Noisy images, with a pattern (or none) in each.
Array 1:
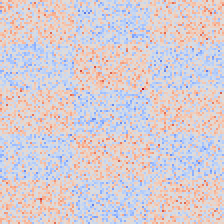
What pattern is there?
a checkerboard
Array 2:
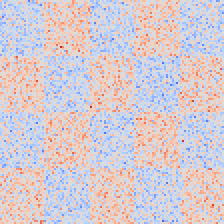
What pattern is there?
a checkerboard
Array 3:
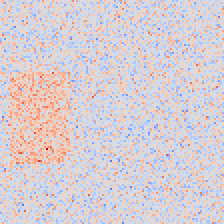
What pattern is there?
one block
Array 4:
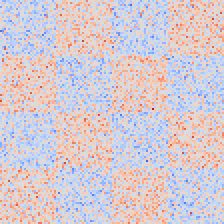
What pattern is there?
a checkerboard
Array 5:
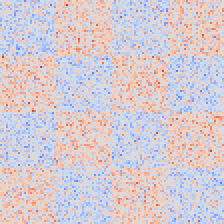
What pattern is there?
a checkerboard
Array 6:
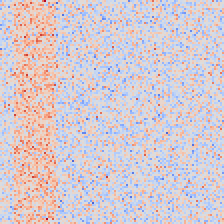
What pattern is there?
one band of columns
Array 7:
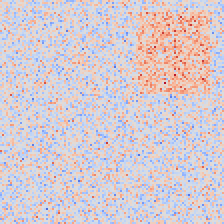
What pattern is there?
one block
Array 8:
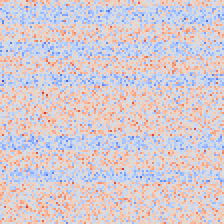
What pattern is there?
bands of rows
